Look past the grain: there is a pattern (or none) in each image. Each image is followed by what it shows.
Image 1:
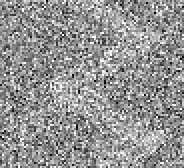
a wavy band
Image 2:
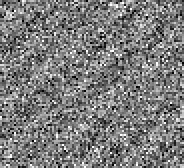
diagonal stripes
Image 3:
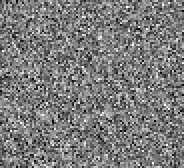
only noise
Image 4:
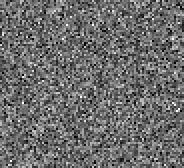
only noise
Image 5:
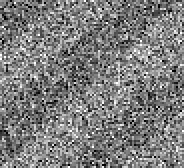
diagonal stripes
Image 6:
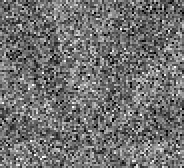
spokes from one point
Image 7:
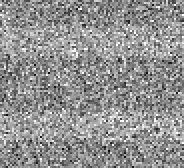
horizontal stripes
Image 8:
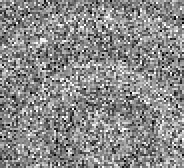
rings round one point
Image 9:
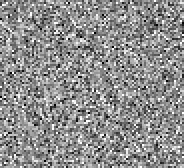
only noise
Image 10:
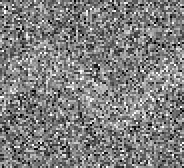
a wavy band
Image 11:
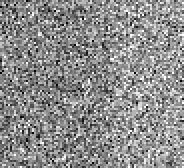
a sharp edge
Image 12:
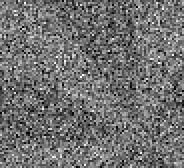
spokes from one point
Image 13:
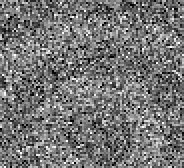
rings round one point
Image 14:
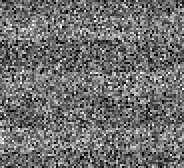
horizontal stripes
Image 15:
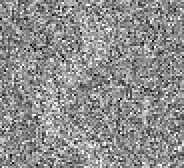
a wavy band
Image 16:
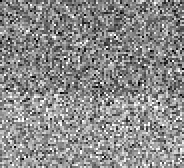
a sharp edge
